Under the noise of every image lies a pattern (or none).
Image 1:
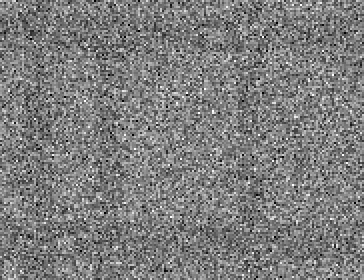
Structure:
bands of rows crossing bands of columns
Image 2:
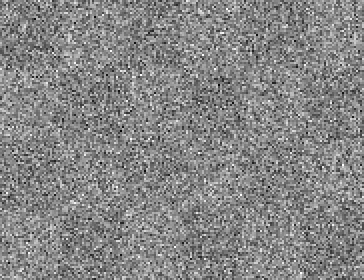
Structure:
a checkerboard
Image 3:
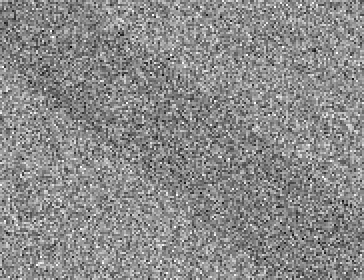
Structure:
a diagonal band
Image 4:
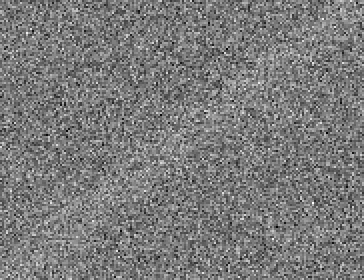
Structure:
a diagonal band
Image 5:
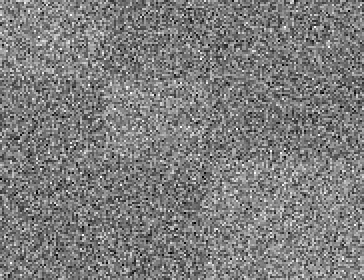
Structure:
blocks along the diagonal
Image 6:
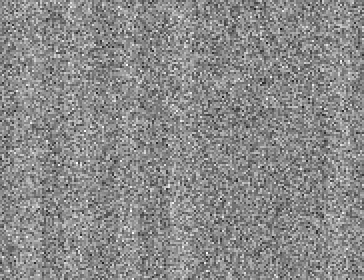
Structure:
bands of columns
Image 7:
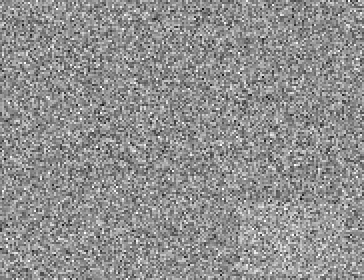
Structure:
one block
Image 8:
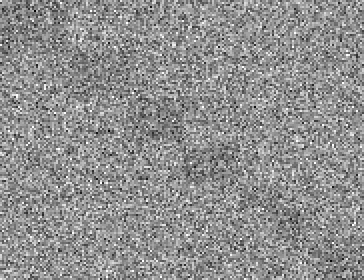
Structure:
blocks along the diagonal
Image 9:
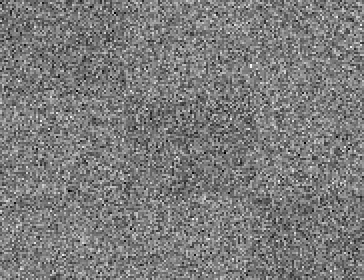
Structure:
blocks along the diagonal
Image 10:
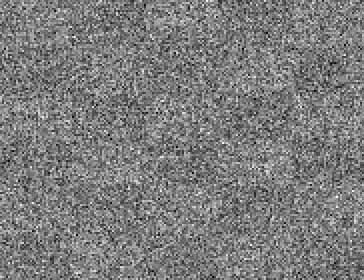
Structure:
a checkerboard
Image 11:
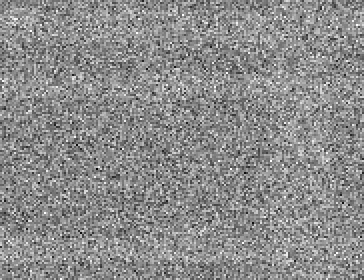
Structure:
bands of rows crossing bands of columns
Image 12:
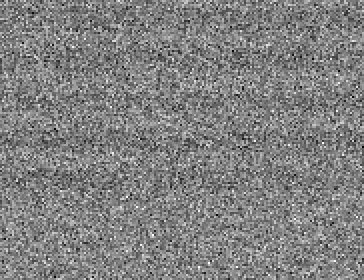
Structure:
bands of rows
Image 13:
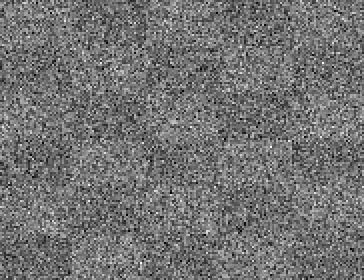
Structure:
a checkerboard
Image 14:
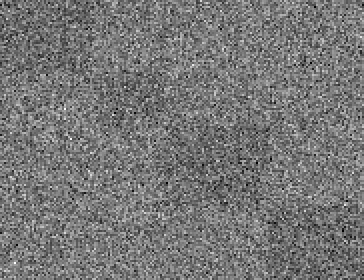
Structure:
blocks along the diagonal
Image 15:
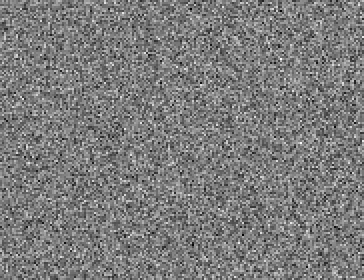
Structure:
only noise
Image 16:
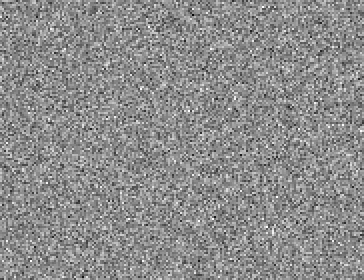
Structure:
only noise
